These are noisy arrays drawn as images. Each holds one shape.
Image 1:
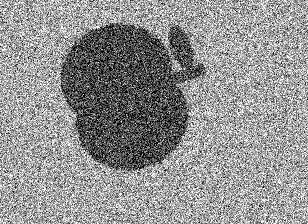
dark apple
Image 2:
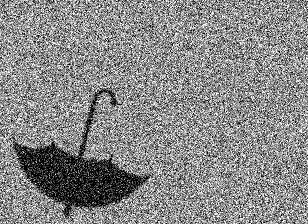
dark umbrella
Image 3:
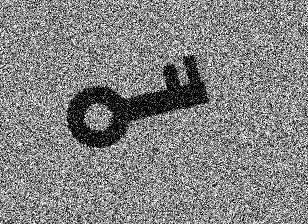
dark key
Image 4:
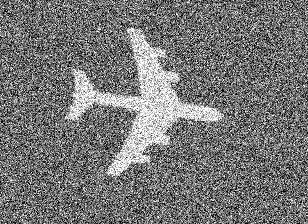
light airplane
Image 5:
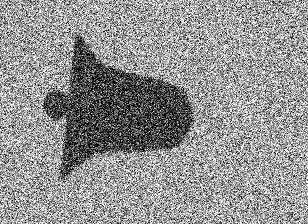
dark bell
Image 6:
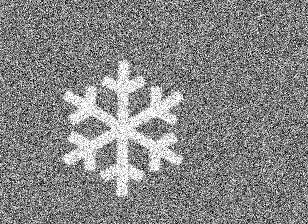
light snowflake
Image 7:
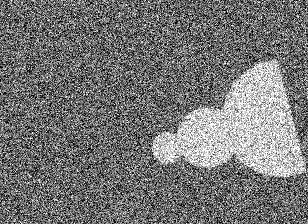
light chess pawn
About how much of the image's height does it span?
half
